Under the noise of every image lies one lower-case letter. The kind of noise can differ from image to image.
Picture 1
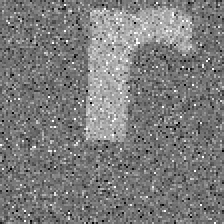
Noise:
heavy tails
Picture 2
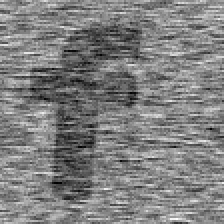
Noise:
streaked along the rows
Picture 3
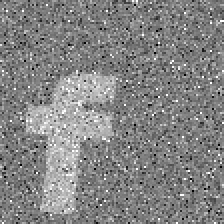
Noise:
heavy tails
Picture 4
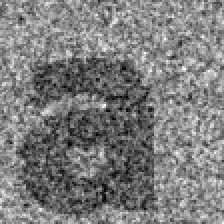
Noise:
blotchy
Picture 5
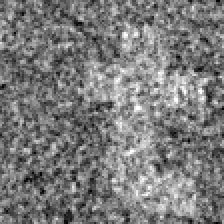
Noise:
blotchy
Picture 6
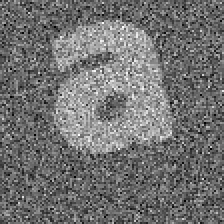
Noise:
independent entries
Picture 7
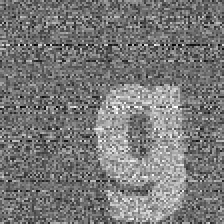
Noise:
rows of uneven size
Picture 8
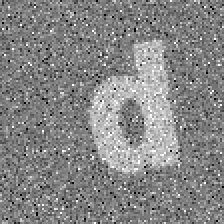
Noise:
heavy tails
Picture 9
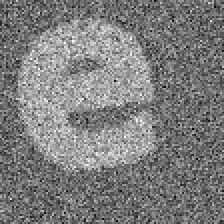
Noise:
independent entries
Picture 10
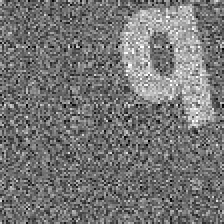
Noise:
low rank plus noise
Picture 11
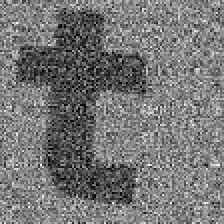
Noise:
low rank plus noise
